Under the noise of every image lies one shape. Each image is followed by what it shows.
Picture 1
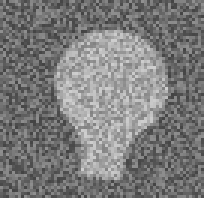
light bulb
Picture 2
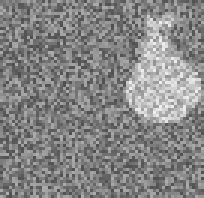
pear
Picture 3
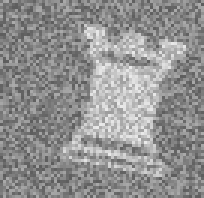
chess rook
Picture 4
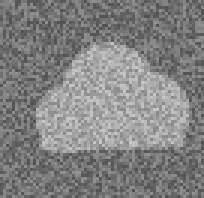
cloud
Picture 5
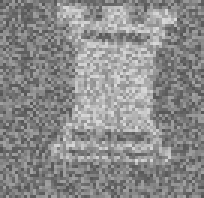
chess rook
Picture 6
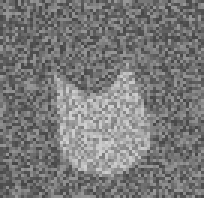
cat's head
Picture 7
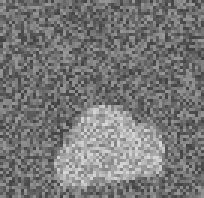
cloud
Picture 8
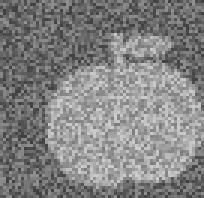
apple
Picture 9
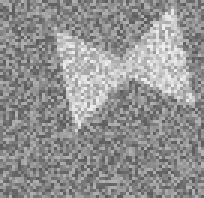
bow tie
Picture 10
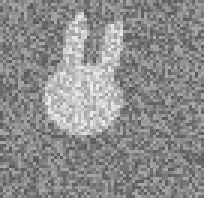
rabbit's head
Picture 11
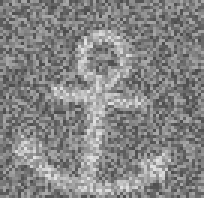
anchor
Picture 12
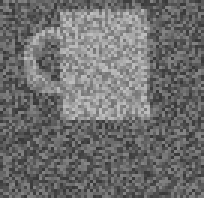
cup
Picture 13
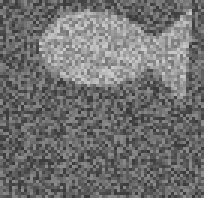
fish
